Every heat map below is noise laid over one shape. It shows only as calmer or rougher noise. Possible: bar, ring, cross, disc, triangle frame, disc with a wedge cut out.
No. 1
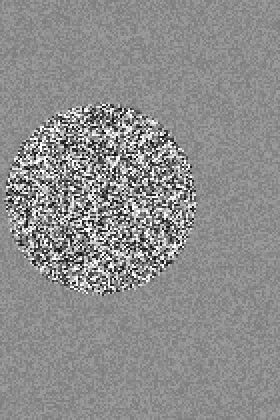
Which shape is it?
disc
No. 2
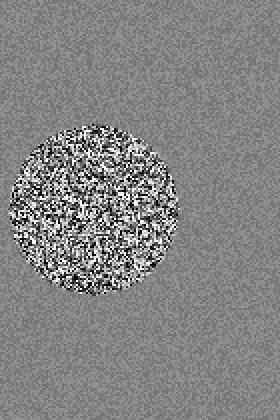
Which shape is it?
disc
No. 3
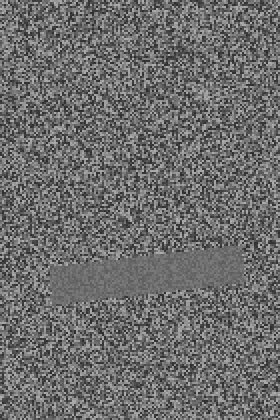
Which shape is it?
bar
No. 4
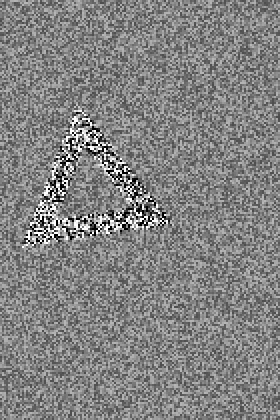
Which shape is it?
triangle frame
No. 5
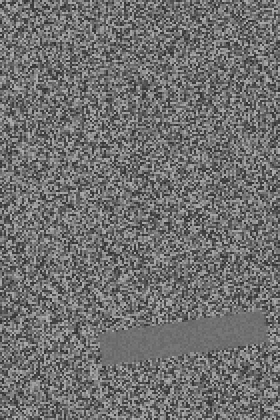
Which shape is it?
bar
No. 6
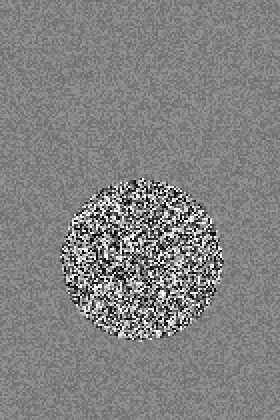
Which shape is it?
disc
